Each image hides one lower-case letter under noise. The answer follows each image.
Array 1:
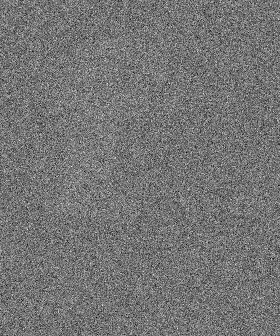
f
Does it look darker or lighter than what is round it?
lighter
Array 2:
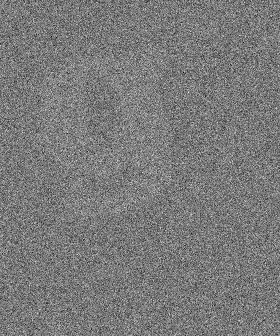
g
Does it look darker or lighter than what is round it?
lighter
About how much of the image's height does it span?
half
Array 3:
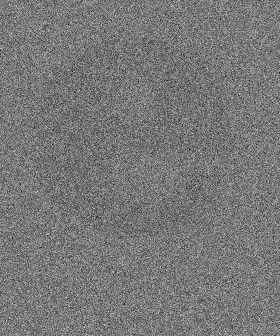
e
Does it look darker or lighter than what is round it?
darker
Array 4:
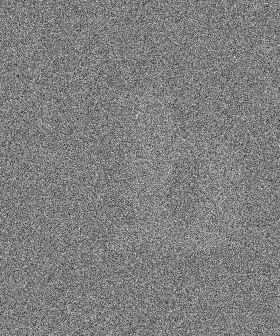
b
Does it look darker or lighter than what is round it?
lighter
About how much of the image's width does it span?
half
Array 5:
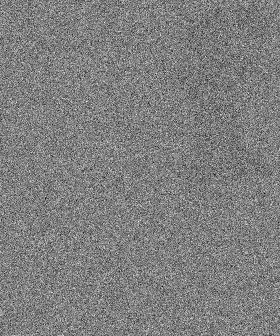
f
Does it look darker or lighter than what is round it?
darker
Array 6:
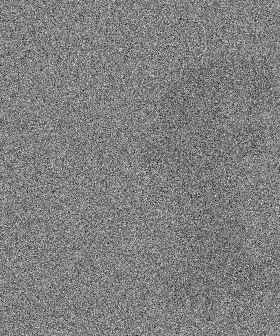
f
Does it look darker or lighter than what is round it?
darker
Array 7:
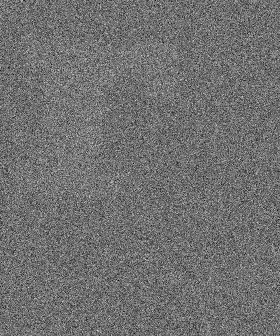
r
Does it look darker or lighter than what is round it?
lighter
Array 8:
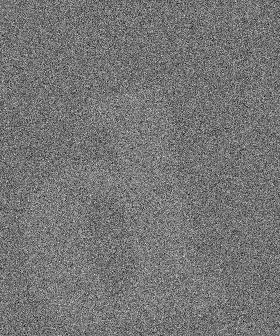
d
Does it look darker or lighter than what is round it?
lighter
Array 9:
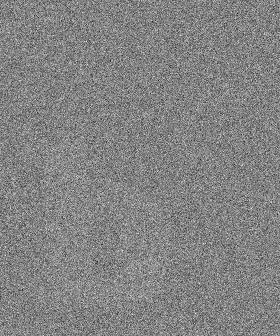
b
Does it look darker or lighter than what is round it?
lighter
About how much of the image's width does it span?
half
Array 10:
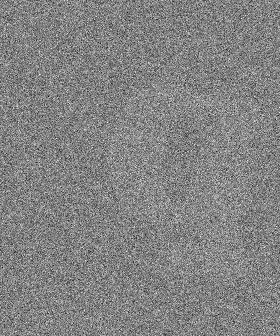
q
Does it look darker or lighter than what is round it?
lighter
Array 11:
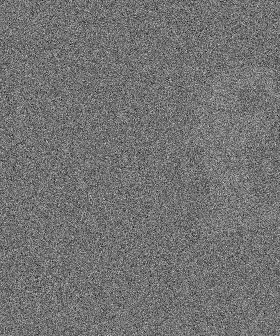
f
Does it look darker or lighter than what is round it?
lighter
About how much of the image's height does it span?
half
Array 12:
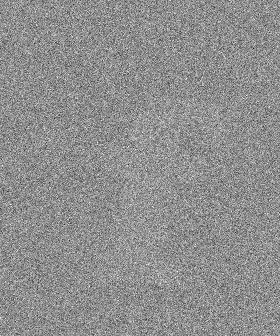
f
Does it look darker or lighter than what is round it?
lighter
